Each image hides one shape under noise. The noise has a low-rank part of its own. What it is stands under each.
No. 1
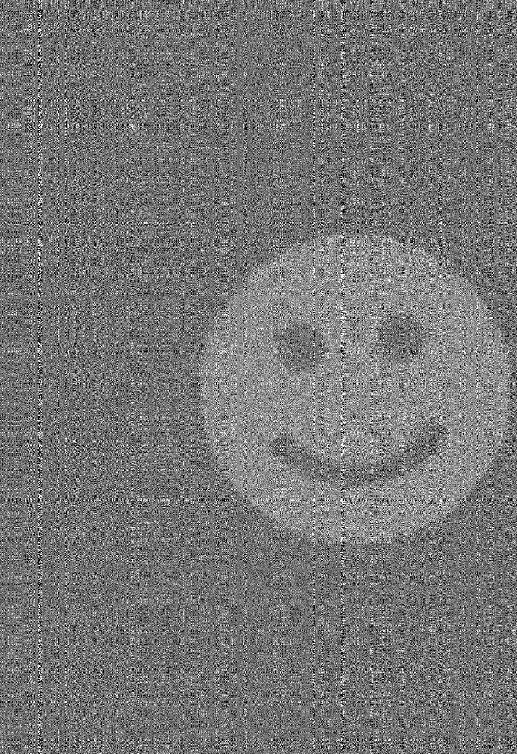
smiling face
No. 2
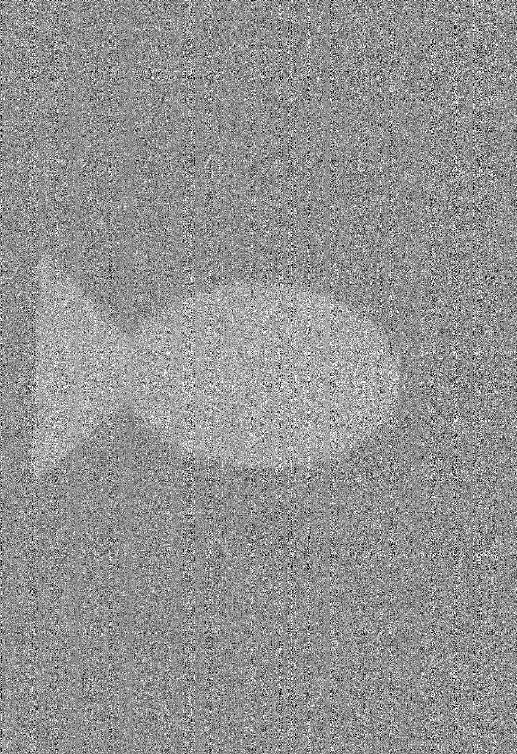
fish
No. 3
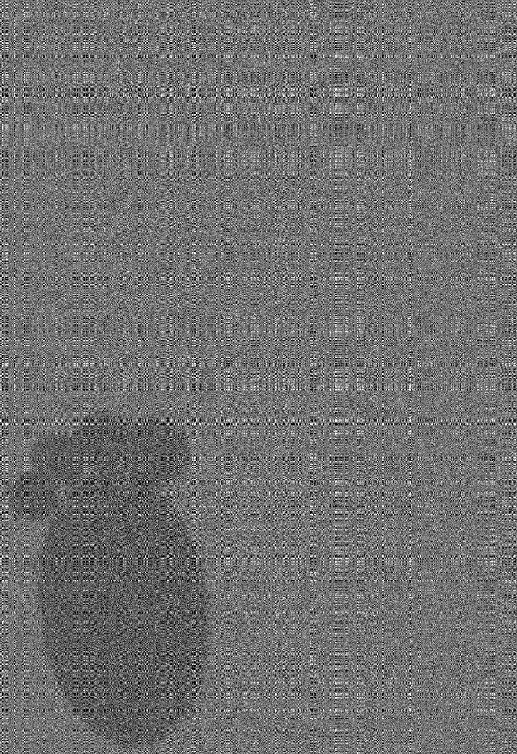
footprint
